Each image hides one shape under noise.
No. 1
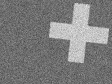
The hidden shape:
cross
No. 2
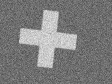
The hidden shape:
cross
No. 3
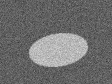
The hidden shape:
ellipse
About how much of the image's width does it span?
half
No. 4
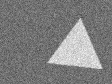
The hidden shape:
triangle
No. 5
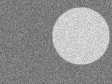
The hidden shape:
disc
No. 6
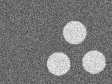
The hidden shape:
three dots
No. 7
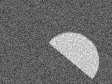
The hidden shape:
half disc
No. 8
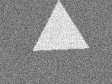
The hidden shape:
triangle
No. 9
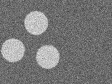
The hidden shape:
three dots
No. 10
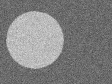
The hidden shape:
disc
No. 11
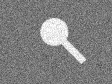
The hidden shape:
lollipop
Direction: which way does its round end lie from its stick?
up and left
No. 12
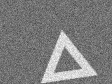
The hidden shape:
triangle frame
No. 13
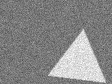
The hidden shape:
triangle
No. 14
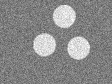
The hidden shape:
three dots
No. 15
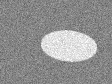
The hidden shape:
ellipse
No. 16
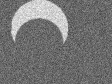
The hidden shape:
crescent
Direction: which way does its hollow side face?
down
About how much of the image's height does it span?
half
